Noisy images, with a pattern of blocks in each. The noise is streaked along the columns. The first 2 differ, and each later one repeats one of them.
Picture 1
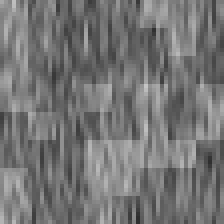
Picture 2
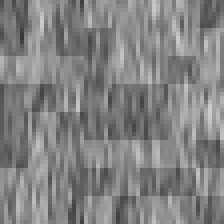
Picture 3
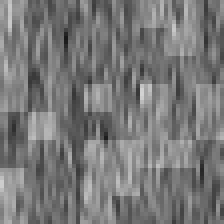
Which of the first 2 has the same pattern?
1
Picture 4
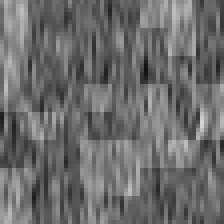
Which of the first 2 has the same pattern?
1
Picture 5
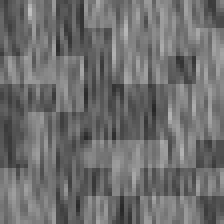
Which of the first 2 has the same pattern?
2
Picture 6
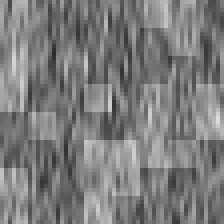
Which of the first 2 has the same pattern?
1
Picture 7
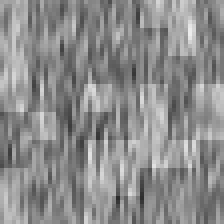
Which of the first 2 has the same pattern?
1
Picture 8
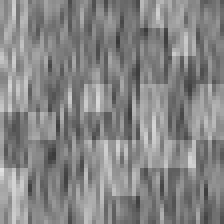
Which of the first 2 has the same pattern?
1
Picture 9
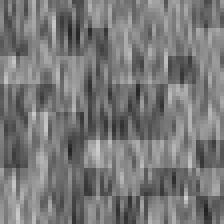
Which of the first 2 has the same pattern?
2
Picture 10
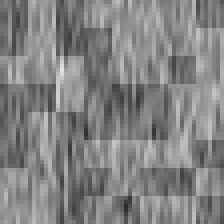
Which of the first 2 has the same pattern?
2
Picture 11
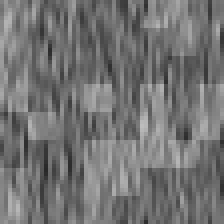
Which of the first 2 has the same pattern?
1
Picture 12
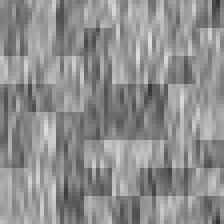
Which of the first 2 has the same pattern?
2
